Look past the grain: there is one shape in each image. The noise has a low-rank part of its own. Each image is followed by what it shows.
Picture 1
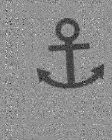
anchor
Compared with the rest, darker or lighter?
darker
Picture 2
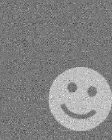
smiling face
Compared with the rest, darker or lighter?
lighter
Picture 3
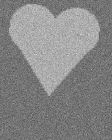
heart
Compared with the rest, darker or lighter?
lighter
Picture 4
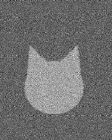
cat's head
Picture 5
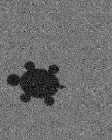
turtle
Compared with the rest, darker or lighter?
darker
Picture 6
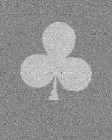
club
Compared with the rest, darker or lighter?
lighter
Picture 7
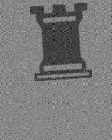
chess rook
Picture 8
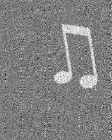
pair of musical notes
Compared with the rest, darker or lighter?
lighter
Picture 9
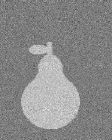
pear
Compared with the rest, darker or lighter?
lighter
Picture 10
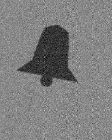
bell
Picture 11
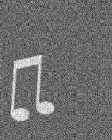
pair of musical notes
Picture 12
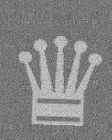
chess queen
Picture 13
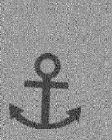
anchor
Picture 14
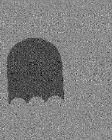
ghost
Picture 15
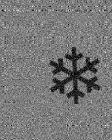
snowflake
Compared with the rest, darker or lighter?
darker
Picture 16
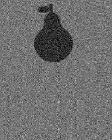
pear
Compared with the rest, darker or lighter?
darker
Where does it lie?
top middle
